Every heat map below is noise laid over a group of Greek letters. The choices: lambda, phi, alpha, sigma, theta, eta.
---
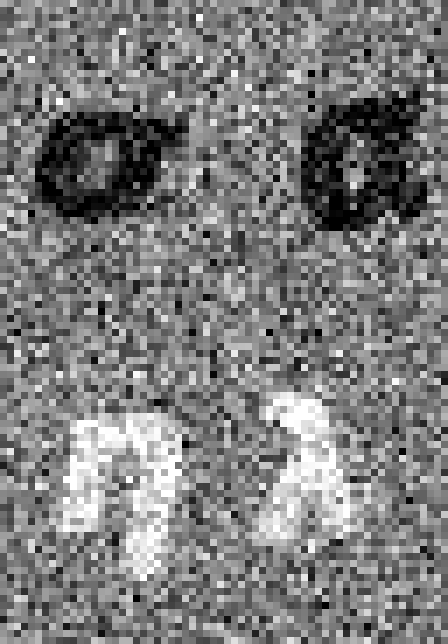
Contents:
top left: dark sigma; top right: dark alpha; bottom left: light eta; bottom right: light lambda
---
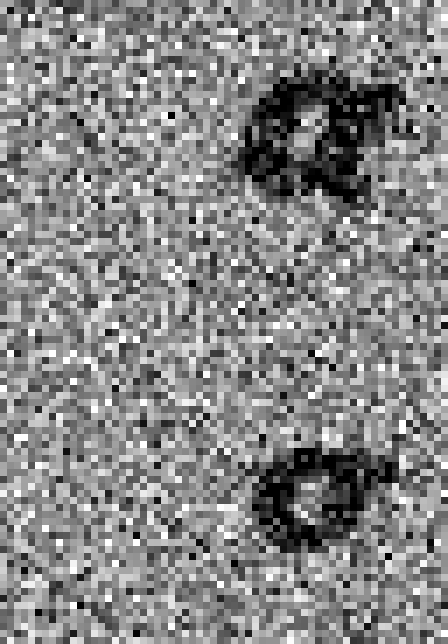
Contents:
top right: dark alpha; bottom right: dark sigma
